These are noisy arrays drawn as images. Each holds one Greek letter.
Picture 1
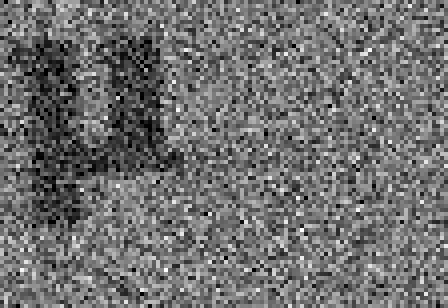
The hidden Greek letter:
mu
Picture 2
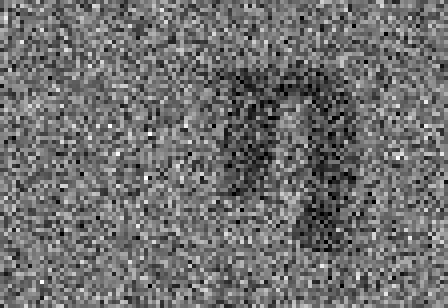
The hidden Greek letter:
eta
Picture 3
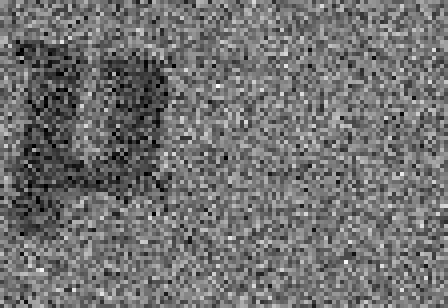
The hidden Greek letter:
mu
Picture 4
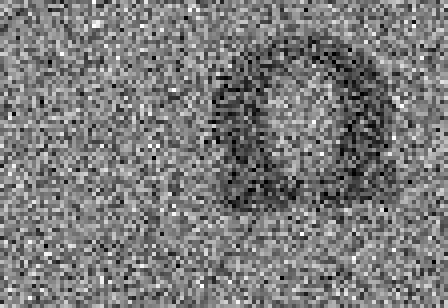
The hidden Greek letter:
omega
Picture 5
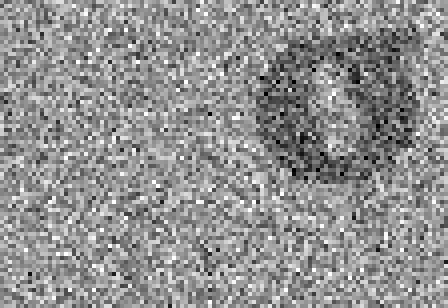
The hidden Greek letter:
sigma
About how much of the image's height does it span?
half
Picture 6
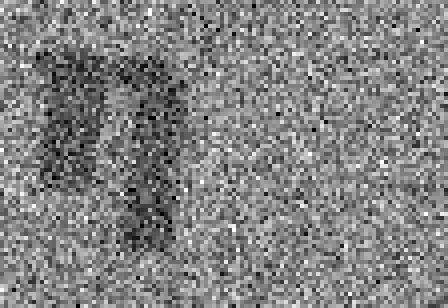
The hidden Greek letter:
eta
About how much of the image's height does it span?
two thirds
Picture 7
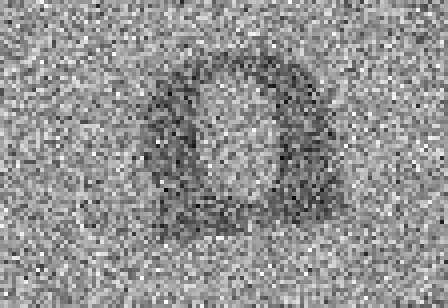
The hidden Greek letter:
omega
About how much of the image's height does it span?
two thirds
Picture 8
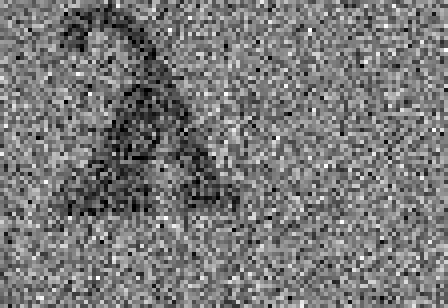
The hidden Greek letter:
lambda
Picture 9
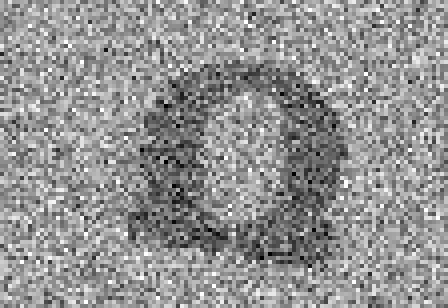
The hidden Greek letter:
omega
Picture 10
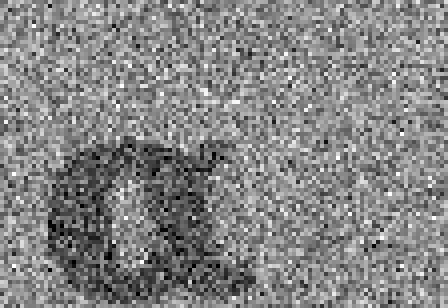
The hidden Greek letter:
alpha
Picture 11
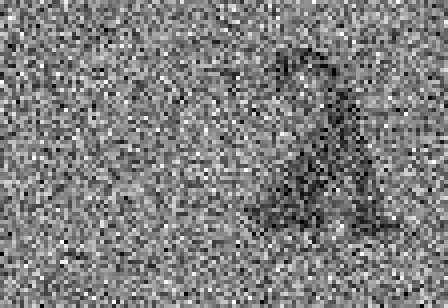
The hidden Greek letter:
lambda
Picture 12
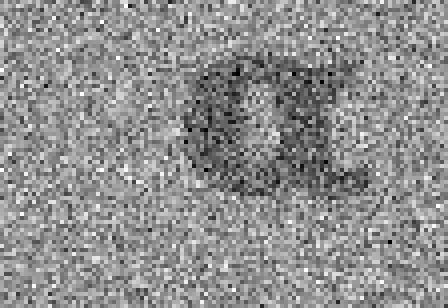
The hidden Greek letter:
alpha
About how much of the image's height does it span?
half
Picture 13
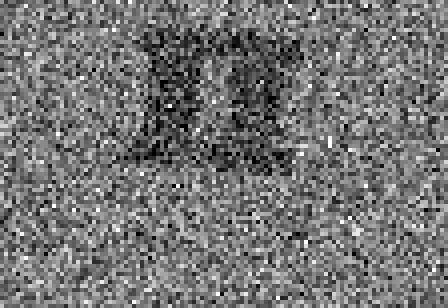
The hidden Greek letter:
pi
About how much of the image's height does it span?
half
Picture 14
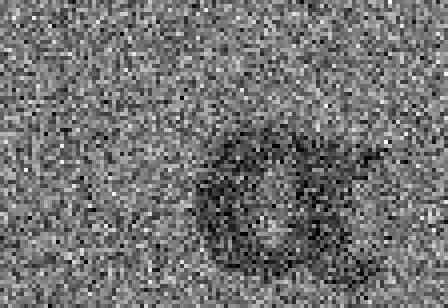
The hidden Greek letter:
alpha
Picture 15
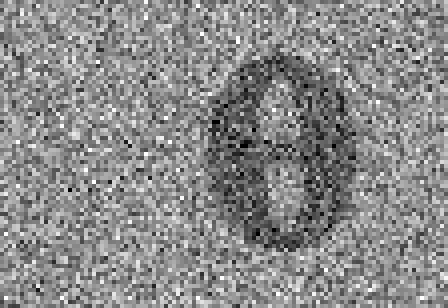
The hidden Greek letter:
theta
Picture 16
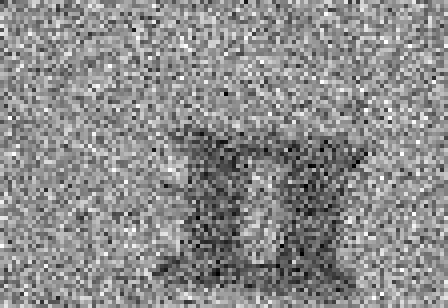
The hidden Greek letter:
pi
